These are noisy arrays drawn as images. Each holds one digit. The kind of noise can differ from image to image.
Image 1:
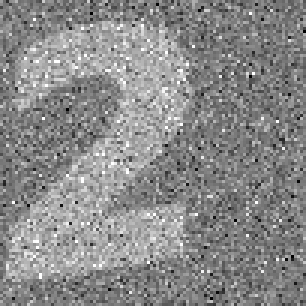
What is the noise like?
heavy tails
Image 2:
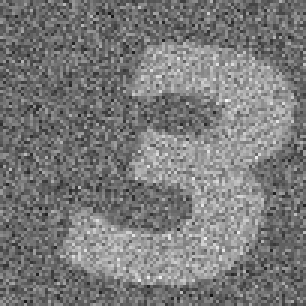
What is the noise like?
independent entries
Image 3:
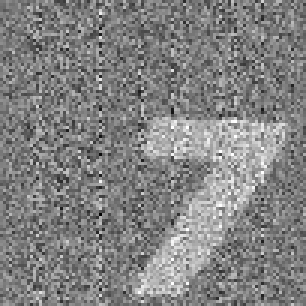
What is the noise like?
columns of uneven size
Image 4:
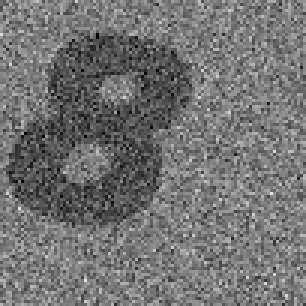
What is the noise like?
independent entries
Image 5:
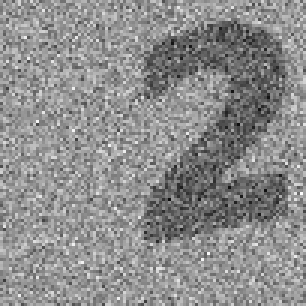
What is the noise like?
independent entries
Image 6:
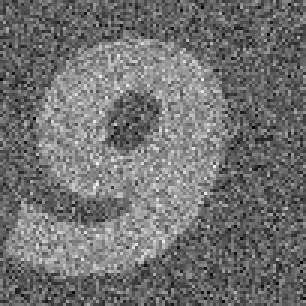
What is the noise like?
independent entries
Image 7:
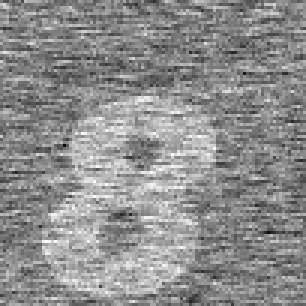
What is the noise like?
streaked along the rows
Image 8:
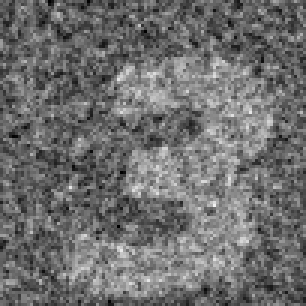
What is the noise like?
blotchy
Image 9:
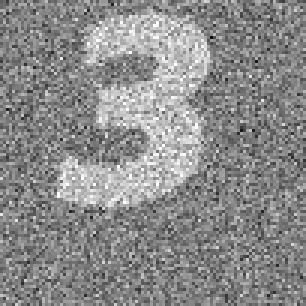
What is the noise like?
independent entries
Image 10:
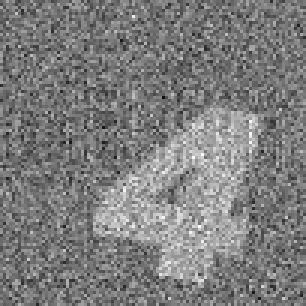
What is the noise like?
low rank plus noise
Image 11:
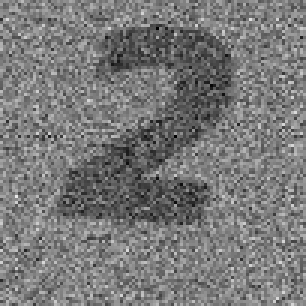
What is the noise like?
low rank plus noise
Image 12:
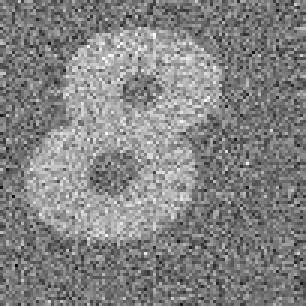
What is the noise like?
low rank plus noise
